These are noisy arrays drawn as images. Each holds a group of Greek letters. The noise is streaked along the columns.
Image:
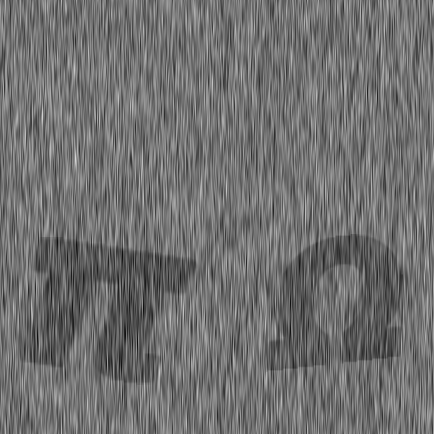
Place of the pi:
bottom left
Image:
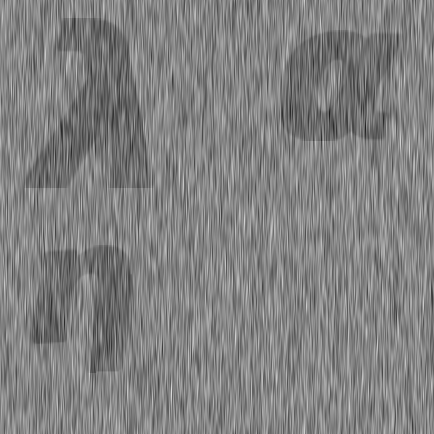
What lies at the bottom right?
nothing
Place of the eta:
bottom left
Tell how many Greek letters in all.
3
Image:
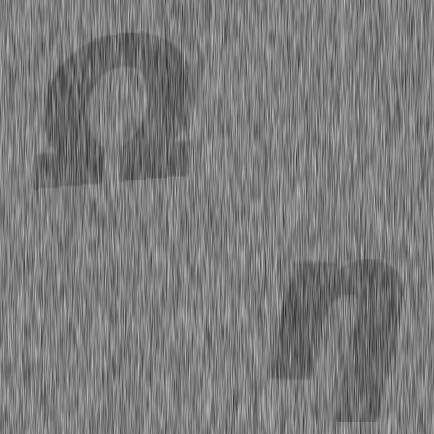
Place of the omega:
top left
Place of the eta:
bottom right
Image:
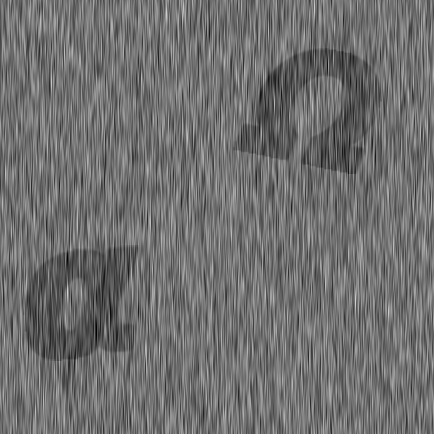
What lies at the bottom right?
nothing
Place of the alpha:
bottom left
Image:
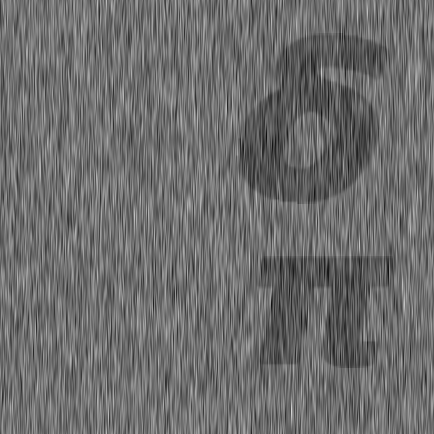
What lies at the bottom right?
pi
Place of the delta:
top right
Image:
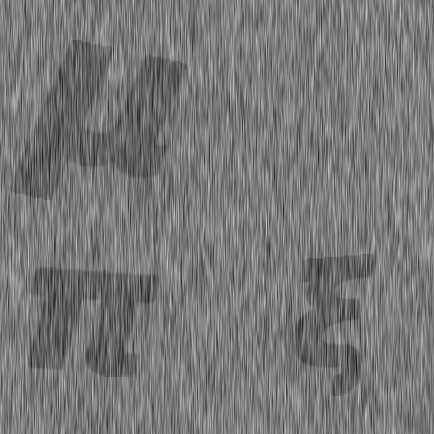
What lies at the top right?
nothing
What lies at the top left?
mu
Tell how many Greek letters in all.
3
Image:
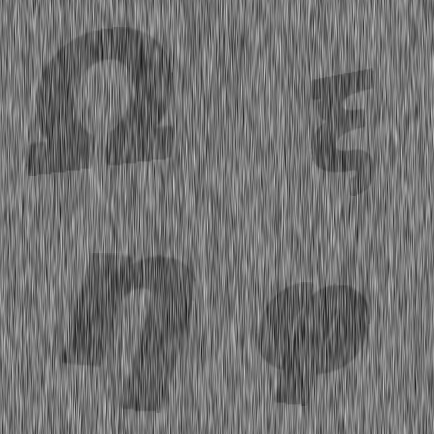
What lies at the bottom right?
phi
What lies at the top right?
xi
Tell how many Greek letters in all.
4
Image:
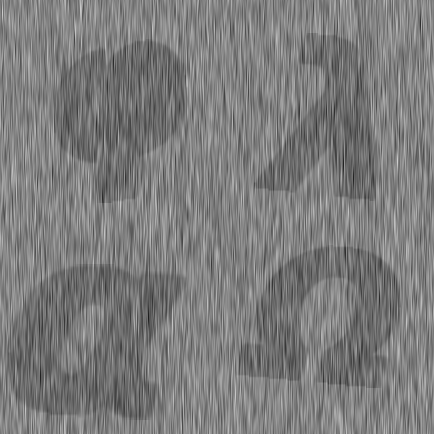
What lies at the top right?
lambda
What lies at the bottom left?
alpha
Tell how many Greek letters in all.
4
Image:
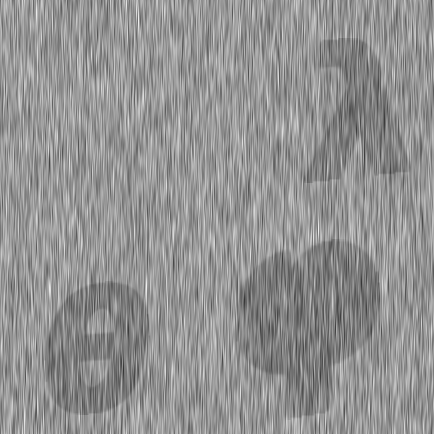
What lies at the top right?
lambda
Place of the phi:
bottom right
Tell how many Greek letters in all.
3
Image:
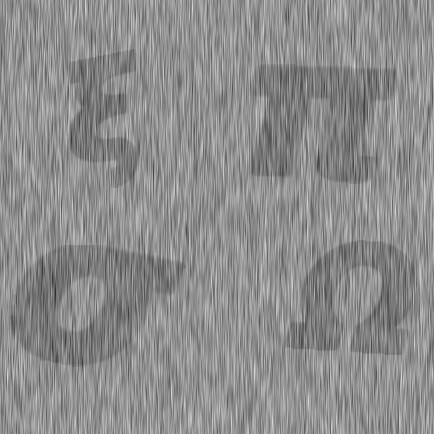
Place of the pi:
top right
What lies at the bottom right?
omega
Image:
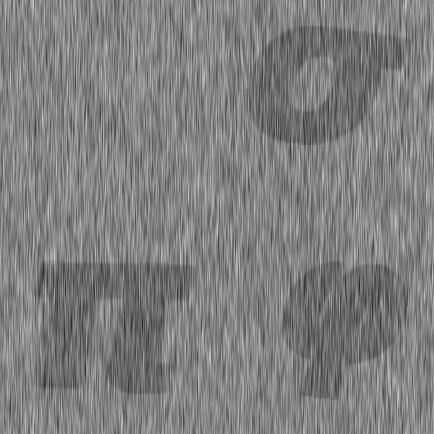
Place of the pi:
bottom left
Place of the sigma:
top right
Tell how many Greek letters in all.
3
